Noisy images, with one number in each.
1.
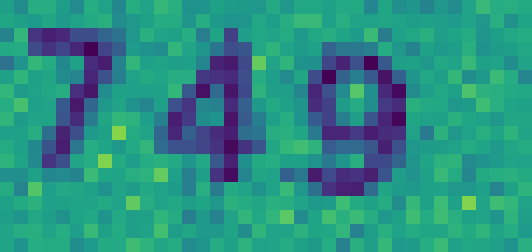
749
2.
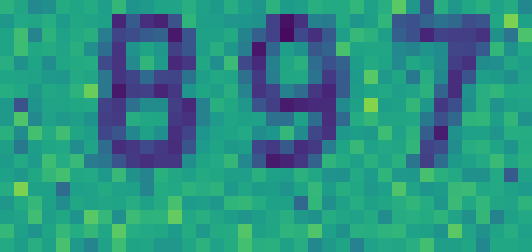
897
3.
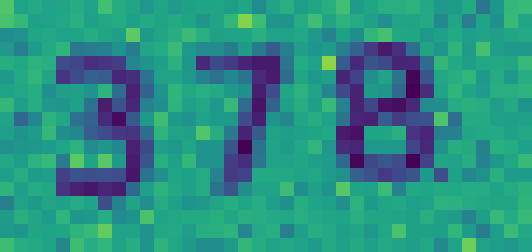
378
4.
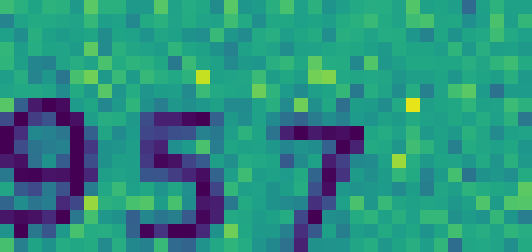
957
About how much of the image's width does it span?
two thirds
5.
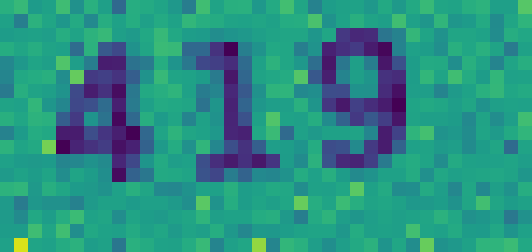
419
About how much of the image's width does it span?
two thirds
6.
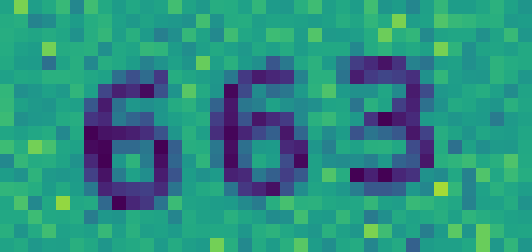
663
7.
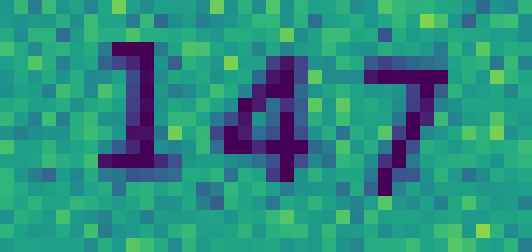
147
